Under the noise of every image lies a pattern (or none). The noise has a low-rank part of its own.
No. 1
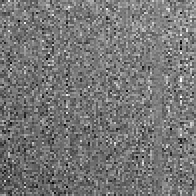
a smooth slope
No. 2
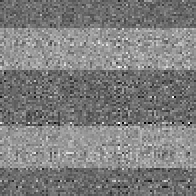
horizontal stripes
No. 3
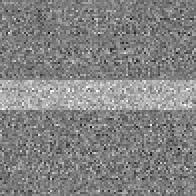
one horizontal stripe
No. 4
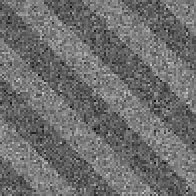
diagonal stripes
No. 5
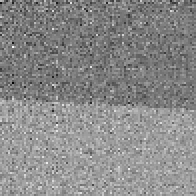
a sharp edge
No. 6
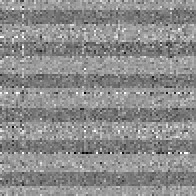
horizontal stripes
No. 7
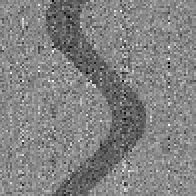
a wavy band
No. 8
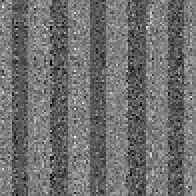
vertical stripes
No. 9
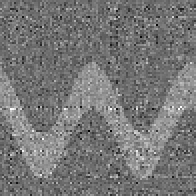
a wavy band
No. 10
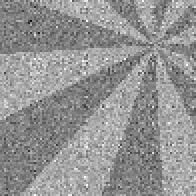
spokes from one point
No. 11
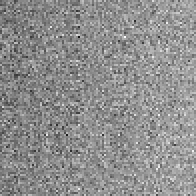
a smooth slope
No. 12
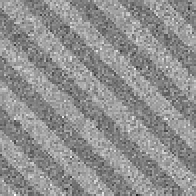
diagonal stripes
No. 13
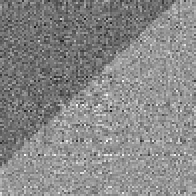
a sharp edge
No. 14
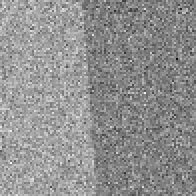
a sharp edge
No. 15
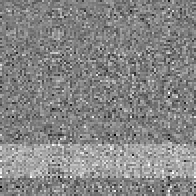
one horizontal stripe
